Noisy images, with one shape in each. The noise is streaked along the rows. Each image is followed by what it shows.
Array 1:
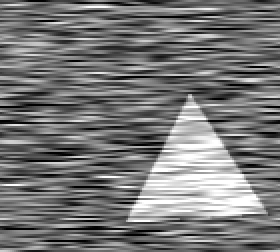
light triangle
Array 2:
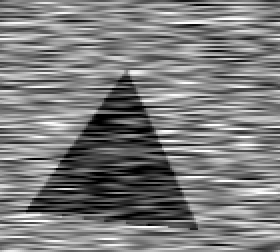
dark triangle
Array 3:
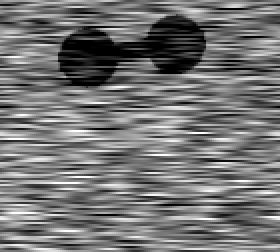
dark dumbbell
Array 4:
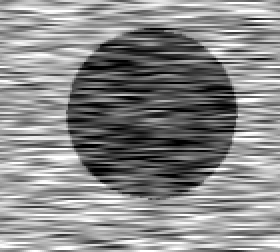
dark disc
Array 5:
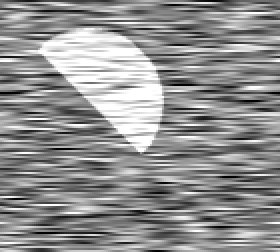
light half disc
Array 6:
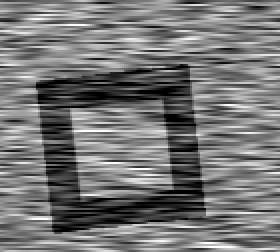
dark square frame
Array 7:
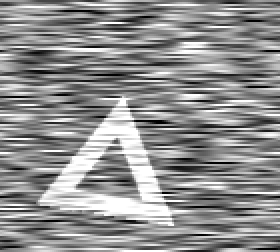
light triangle frame
